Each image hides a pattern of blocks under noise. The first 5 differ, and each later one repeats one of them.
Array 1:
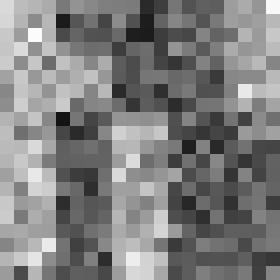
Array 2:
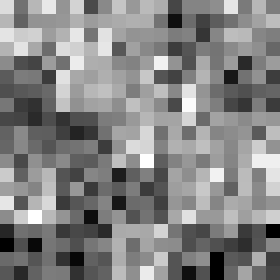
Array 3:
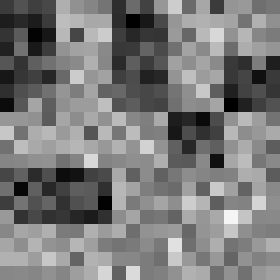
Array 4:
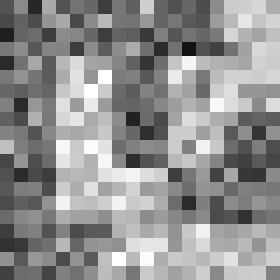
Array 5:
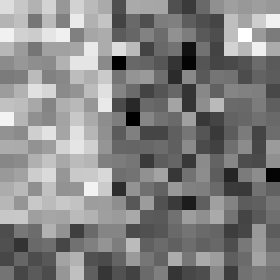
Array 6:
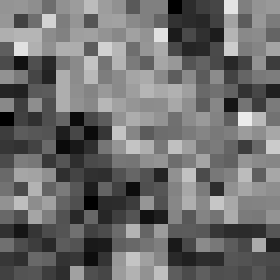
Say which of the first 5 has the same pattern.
2
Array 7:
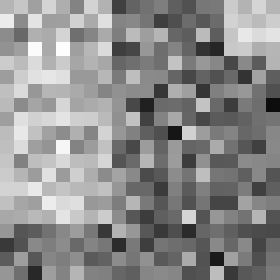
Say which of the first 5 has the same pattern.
5
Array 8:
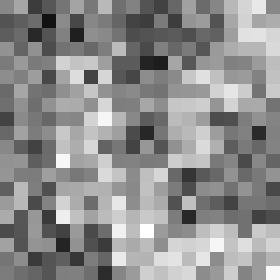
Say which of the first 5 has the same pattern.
4
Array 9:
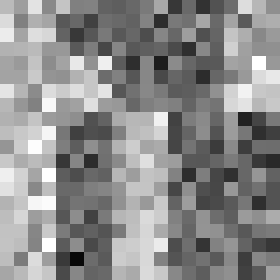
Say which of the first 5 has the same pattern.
1
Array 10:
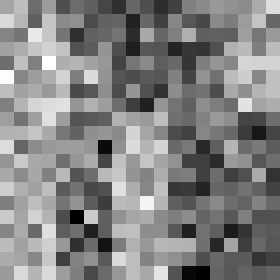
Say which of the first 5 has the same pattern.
1
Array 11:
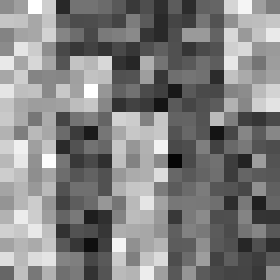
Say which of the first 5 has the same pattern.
1
